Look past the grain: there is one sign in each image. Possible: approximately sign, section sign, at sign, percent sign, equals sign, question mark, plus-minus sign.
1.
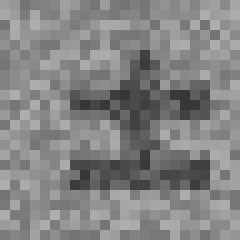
plus-minus sign
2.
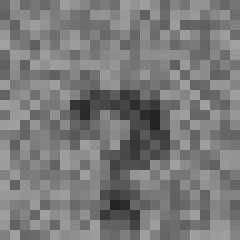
question mark
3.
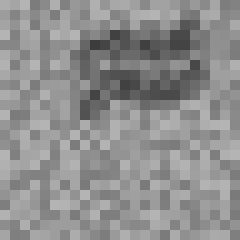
approximately sign
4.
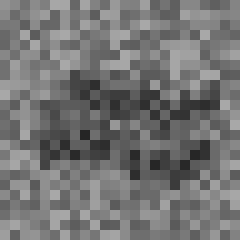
approximately sign
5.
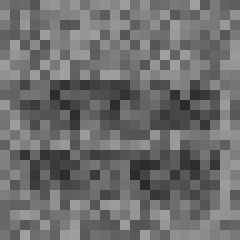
equals sign
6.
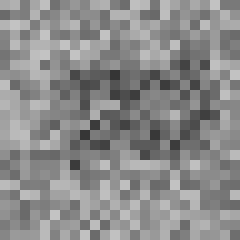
approximately sign
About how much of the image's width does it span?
two thirds
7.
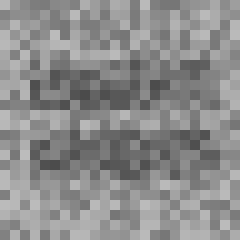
equals sign
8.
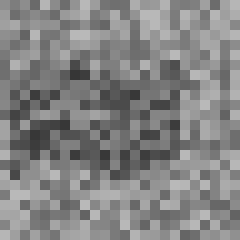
approximately sign
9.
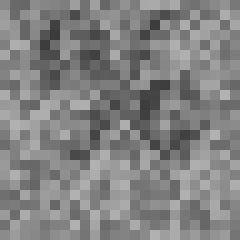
percent sign
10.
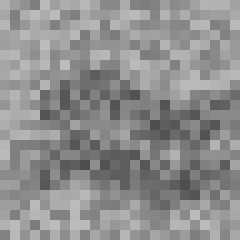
approximately sign
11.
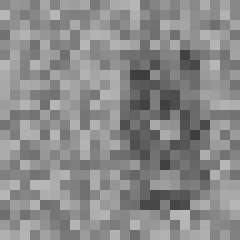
section sign
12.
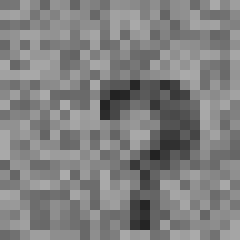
question mark
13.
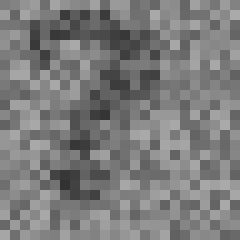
question mark
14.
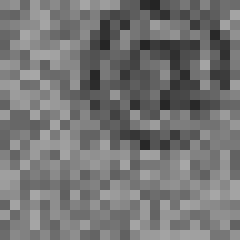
at sign
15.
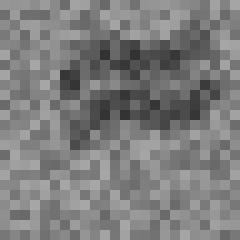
approximately sign
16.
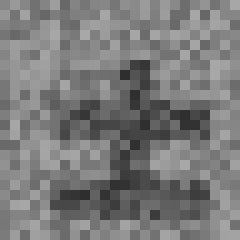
plus-minus sign
